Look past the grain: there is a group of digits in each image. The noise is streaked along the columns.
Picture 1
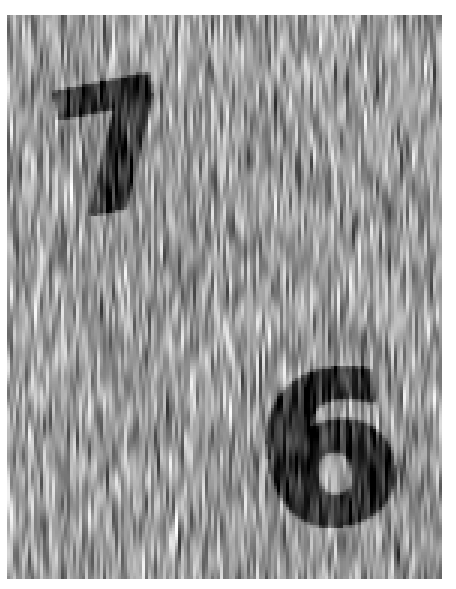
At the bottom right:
6
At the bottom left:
nothing
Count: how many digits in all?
2
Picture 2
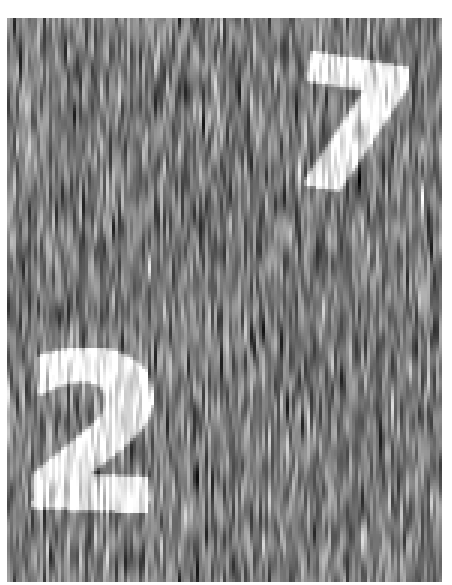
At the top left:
nothing
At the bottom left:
2
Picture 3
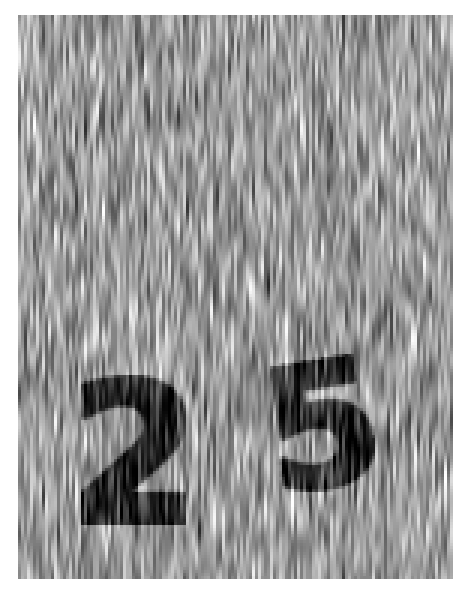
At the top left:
nothing
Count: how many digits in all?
2
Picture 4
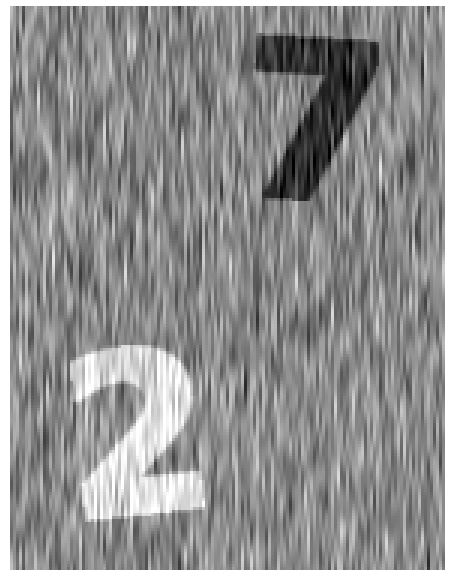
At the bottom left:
2
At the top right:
7
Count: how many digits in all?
2
